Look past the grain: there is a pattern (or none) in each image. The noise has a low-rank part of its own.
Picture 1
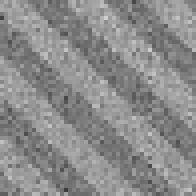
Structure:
diagonal stripes
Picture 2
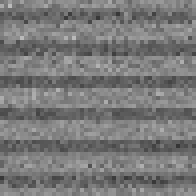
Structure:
horizontal stripes
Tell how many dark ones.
6
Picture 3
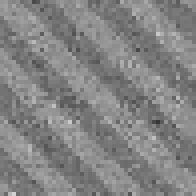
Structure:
diagonal stripes
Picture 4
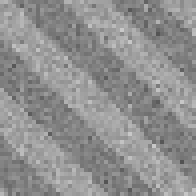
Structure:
diagonal stripes
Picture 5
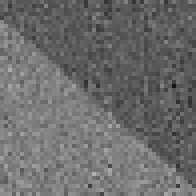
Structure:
a sharp edge
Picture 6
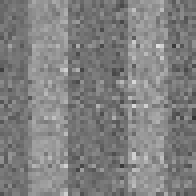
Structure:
vertical stripes
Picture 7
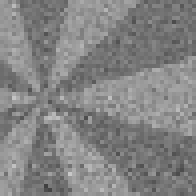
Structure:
spokes from one point
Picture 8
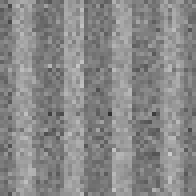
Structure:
vertical stripes
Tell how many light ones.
4
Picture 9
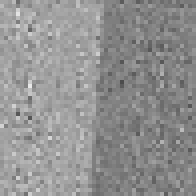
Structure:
a sharp edge
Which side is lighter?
left
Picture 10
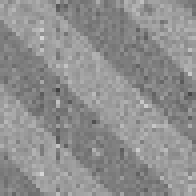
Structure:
diagonal stripes
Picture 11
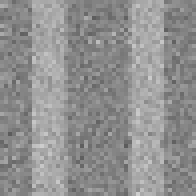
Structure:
vertical stripes
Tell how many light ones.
2
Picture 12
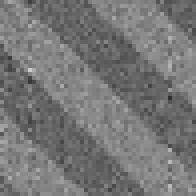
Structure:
diagonal stripes
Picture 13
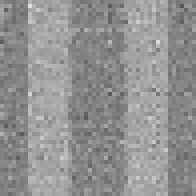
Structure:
vertical stripes
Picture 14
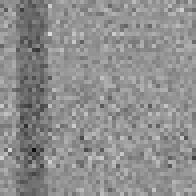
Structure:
one vertical stripe
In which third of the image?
left
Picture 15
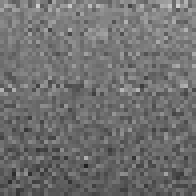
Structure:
a smooth slope
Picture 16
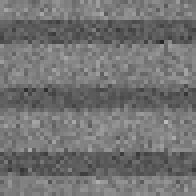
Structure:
horizontal stripes
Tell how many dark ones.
3
